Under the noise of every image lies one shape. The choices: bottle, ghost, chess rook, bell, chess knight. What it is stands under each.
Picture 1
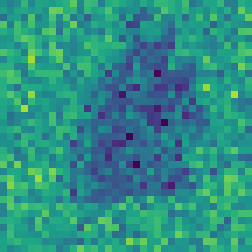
dark chess knight
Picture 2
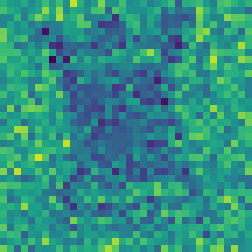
dark chess rook
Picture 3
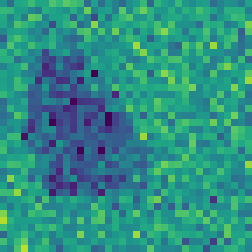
dark chess knight
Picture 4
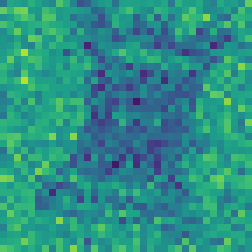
dark chess rook
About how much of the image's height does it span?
nearly all
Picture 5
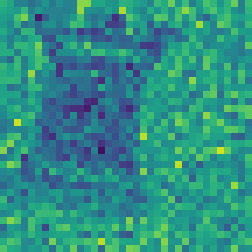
dark chess rook
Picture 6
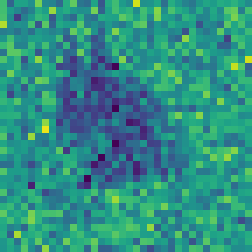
dark chess knight
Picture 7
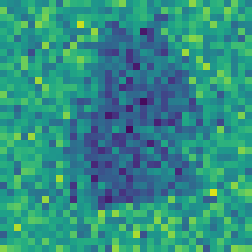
dark chess knight
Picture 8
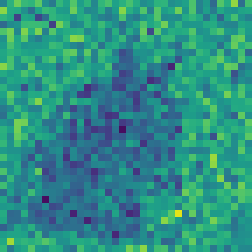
dark chess knight
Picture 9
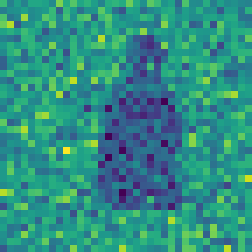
dark bottle
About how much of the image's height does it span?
two thirds
